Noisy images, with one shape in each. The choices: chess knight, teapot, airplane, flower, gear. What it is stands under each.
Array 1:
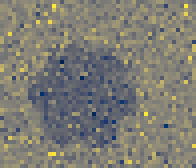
flower
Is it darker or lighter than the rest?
darker
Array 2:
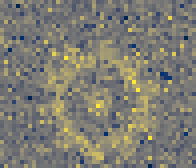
gear
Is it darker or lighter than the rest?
lighter
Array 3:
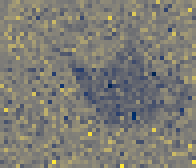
teapot
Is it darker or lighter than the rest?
darker
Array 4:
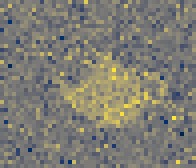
teapot
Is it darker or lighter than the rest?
lighter
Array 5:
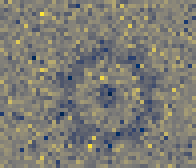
gear
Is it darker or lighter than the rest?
darker
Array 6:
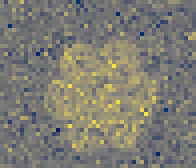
flower
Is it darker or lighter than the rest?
lighter
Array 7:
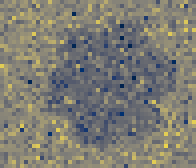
flower
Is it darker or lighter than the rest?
darker
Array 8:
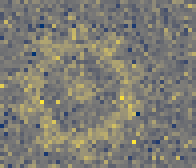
gear
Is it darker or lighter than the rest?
lighter
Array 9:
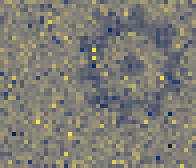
gear
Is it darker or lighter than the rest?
darker
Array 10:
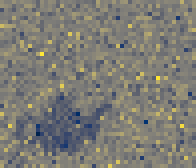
teapot
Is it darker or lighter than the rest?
darker
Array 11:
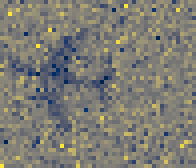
airplane
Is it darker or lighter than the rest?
darker
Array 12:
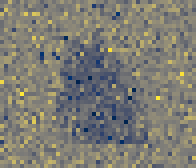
chess knight
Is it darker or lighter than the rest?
darker
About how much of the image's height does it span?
two thirds
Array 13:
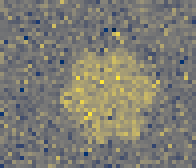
flower
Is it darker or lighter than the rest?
lighter
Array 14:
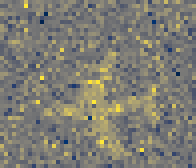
airplane
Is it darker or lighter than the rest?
lighter
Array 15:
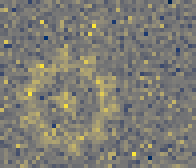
gear
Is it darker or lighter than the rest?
lighter
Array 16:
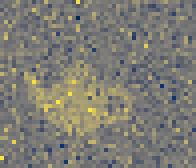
teapot
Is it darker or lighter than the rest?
lighter
